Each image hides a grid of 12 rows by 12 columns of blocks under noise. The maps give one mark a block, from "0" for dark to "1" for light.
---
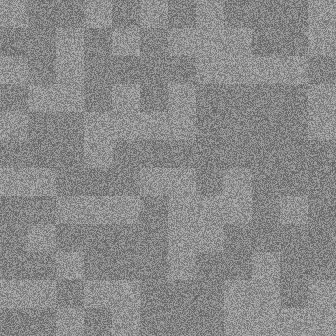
1 0 0 1 0 1 0 1 0 0 0 1
0 0 1 0 1 0 1 1 1 0 0 1
1 0 1 0 0 0 0 1 1 1 1 0
0 1 1 0 1 0 1 0 0 0 0 1
1 0 0 1 1 1 1 0 0 0 0 1
0 0 0 1 0 0 0 0 0 0 0 0
1 1 0 0 0 1 1 0 1 0 0 0
0 0 1 1 1 0 1 1 1 0 1 0
0 1 0 0 0 0 1 1 0 0 0 0
0 0 1 0 0 0 1 0 0 1 0 0
1 1 0 1 1 0 0 0 1 1 0 1
0 0 1 0 1 0 0 0 1 1 1 1
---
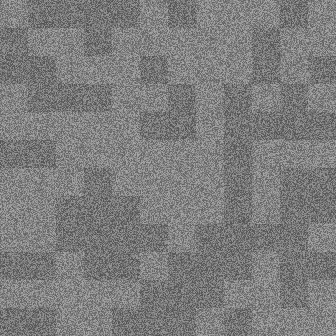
1 0 0 0 0 1 0 1 1 1 0 1
0 1 1 0 1 1 1 1 1 0 1 1
0 0 1 1 1 0 1 1 1 0 1 0
1 0 0 0 1 1 0 1 0 1 0 1
1 1 1 1 1 0 0 1 0 0 0 0
0 0 1 1 1 1 1 1 0 1 1 1
1 1 1 0 1 1 1 1 0 1 0 0
1 1 0 0 0 1 1 1 0 1 0 0
1 1 0 0 0 0 1 0 0 0 0 1
0 0 1 0 0 1 0 0 0 1 0 0
1 1 1 1 1 0 0 0 1 1 0 1
0 0 1 1 0 0 0 1 0 1 1 1
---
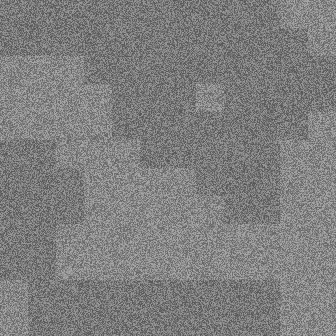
0 0 0 0 0 0 0 0 0 0 1 1
0 0 0 0 0 0 0 0 0 0 0 1
1 1 1 0 0 0 0 0 0 0 0 0
1 1 1 1 0 0 0 1 0 0 0 0
1 1 1 1 0 0 0 0 0 0 0 1
0 0 1 1 1 0 0 0 0 0 1 1
0 0 0 1 1 1 1 0 0 0 1 1
0 0 0 1 1 1 1 1 0 0 1 1
0 0 1 1 1 1 1 1 1 1 1 1
0 0 1 1 1 1 1 1 1 1 1 1
1 0 0 0 0 0 0 0 0 0 1 1
1 0 0 0 0 0 0 0 0 0 1 1
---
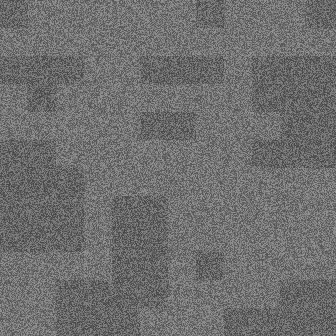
0 1 1 1 1 1 1 0 1 1 1 0
1 1 1 1 1 1 1 1 1 1 1 1
0 0 0 1 1 0 0 0 1 0 0 0
1 0 1 1 1 1 1 1 1 0 0 0
1 1 1 1 1 0 0 1 1 1 0 0
0 0 1 1 1 1 1 1 1 0 0 0
0 0 0 1 1 1 1 1 1 1 1 1
0 0 0 1 0 0 1 1 1 1 1 1
0 0 0 1 0 0 1 1 1 1 1 1
1 1 1 1 0 0 1 0 1 1 1 1
1 1 0 0 0 0 1 1 1 1 0 0
1 1 0 0 0 1 1 1 0 0 0 0
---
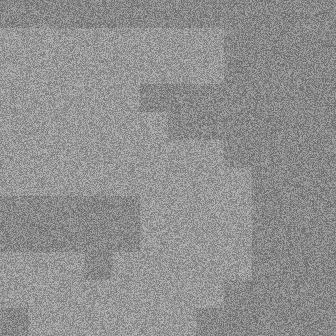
0 0 0 0 0 0 0 0 0 0 0 0
1 1 1 1 1 1 1 1 0 0 0 0
1 1 1 1 1 1 1 1 0 0 0 0
1 1 1 1 1 0 0 0 0 0 0 0
1 1 1 1 1 1 0 0 0 0 0 0
1 1 1 1 1 1 1 1 0 0 0 0
1 1 1 1 1 1 1 1 1 0 0 0
0 0 0 0 0 1 1 1 1 0 0 0
0 0 0 0 0 1 1 1 1 0 0 0
1 1 1 0 1 1 1 1 1 0 0 0
1 1 1 1 1 1 1 1 0 0 0 0
0 1 1 1 1 1 1 0 0 0 0 0
